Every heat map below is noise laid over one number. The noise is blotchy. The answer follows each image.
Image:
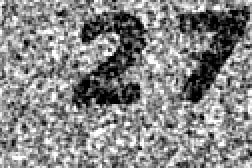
27
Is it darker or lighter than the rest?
darker
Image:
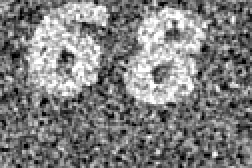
68
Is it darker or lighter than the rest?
lighter
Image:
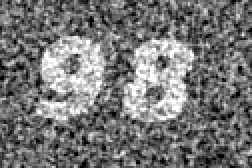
98
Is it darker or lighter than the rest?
lighter
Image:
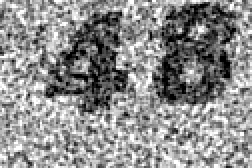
48
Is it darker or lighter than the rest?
darker
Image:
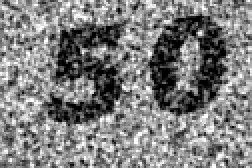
50
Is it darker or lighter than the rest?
darker
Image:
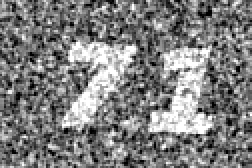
71
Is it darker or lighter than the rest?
lighter
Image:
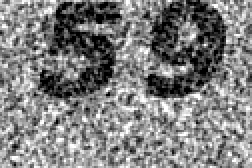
59
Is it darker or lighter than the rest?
darker
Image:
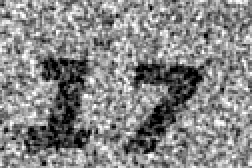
17
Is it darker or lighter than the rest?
darker
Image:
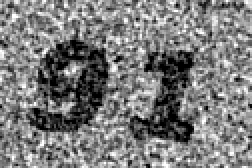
91
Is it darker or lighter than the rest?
darker
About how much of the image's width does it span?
two thirds
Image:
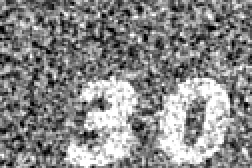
30
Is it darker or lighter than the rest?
lighter
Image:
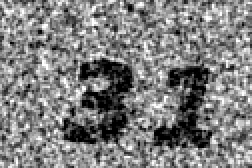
31
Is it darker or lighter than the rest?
darker
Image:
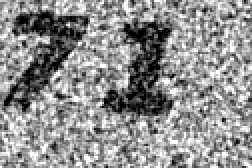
71
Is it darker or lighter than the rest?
darker
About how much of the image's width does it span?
two thirds
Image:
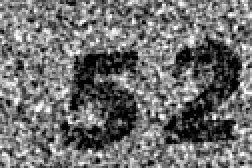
52
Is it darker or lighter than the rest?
darker
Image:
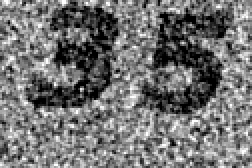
35
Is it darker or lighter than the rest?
darker
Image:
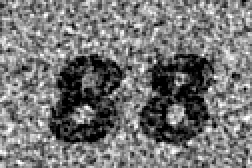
88
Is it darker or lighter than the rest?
darker
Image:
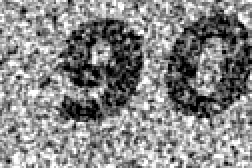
90
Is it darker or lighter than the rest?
darker
